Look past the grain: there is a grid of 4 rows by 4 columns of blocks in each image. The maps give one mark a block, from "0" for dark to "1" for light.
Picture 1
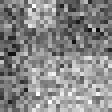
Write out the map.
0100
0000
0111
0111
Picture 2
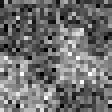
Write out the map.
0000
0010
1011
1100
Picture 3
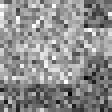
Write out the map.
1110
1111
1110
0000
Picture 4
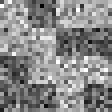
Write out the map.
1011
1100
0111
0010
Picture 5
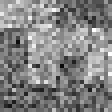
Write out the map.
1100
0111
0101
0000
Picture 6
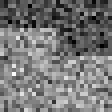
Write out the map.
0000
1100
1111
1111
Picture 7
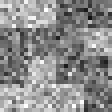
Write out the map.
1100
0001
0100
1110
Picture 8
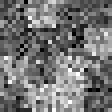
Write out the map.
0100
0001
1010
0110
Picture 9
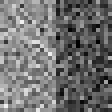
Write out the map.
1100
1100
1100
1100
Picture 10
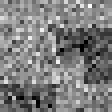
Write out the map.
1111
1100
1110
0011
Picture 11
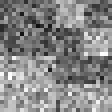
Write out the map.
0010
0001
1100
1111
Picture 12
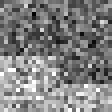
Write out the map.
0000
0000
1100
1111
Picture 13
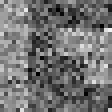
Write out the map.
1000
1011
1001
1000
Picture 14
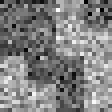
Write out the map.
0010
0011
1001
1101
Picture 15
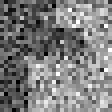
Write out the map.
0011
0001
0111
0111
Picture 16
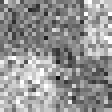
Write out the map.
0001
0001
1100
1100
